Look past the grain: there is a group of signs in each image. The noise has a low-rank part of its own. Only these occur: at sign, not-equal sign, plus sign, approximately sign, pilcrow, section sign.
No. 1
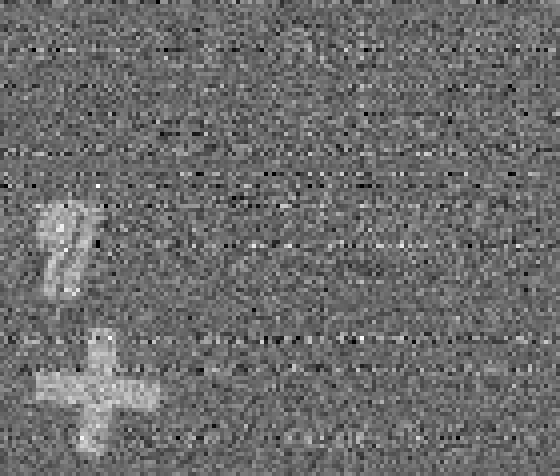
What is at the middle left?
pilcrow
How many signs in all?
2
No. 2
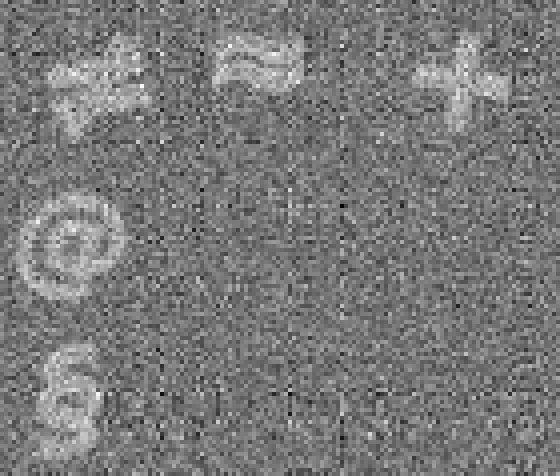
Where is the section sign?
bottom left
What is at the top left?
not-equal sign
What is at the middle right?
nothing
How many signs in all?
5
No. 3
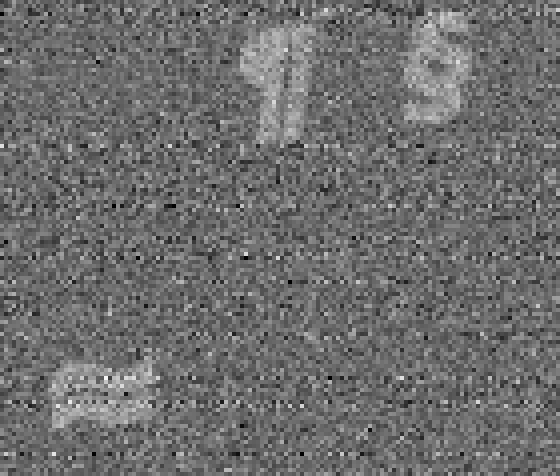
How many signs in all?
3
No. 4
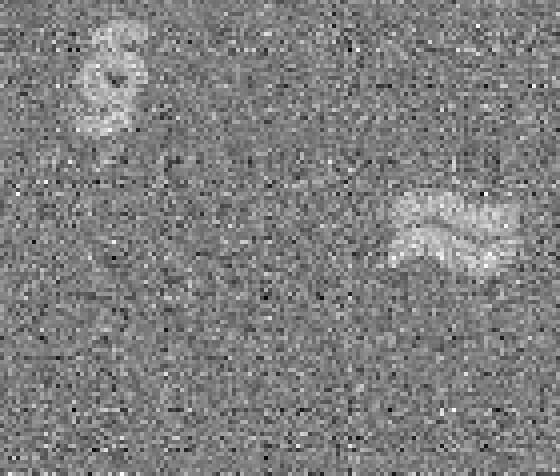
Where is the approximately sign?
middle right
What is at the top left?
section sign
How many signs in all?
2
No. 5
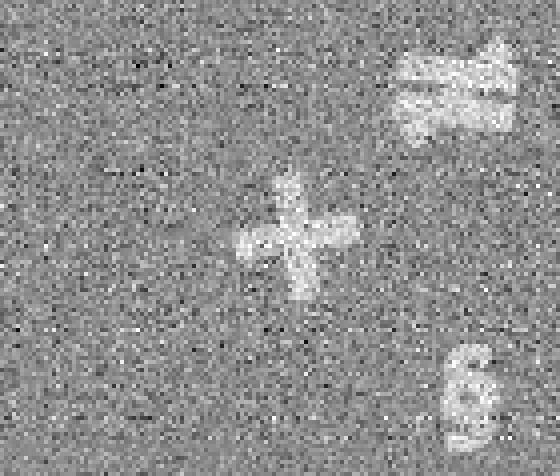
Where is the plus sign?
centre
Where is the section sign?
bottom right
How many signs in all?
3
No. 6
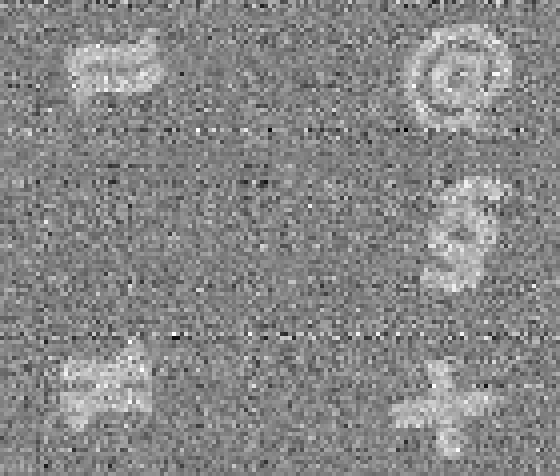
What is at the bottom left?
not-equal sign
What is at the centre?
nothing
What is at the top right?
at sign
